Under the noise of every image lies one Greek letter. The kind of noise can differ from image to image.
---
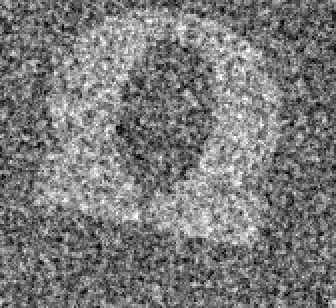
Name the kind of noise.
blotchy
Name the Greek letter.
omega
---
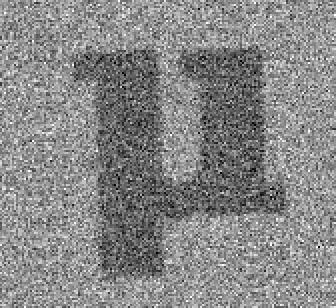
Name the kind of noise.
low rank plus noise
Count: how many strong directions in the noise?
five to eight
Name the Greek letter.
mu
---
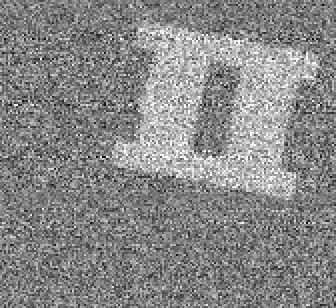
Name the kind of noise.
rows of uneven size
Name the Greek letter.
pi
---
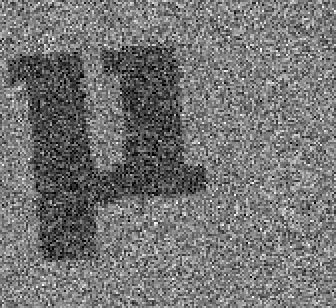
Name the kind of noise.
low rank plus noise
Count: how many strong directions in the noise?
five to eight
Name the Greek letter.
mu
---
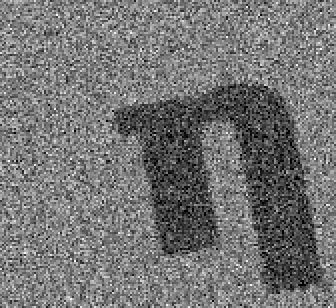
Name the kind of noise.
low rank plus noise
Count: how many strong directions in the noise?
five to eight
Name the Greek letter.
eta
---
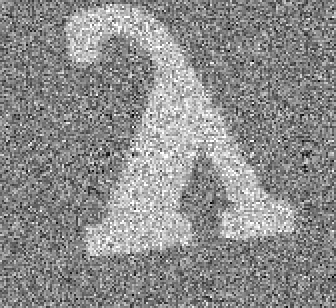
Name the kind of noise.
low rank plus noise
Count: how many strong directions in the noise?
two
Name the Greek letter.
lambda
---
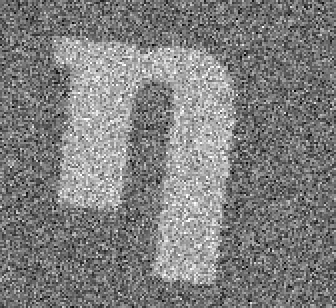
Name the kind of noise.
independent entries
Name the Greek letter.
eta
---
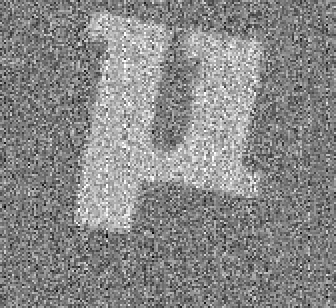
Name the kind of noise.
columns of uneven size
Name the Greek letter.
mu
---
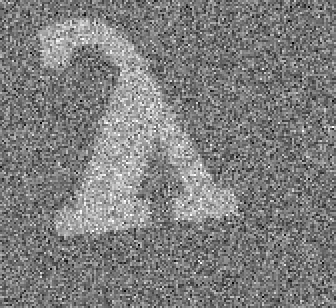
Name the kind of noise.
independent entries
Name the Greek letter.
lambda
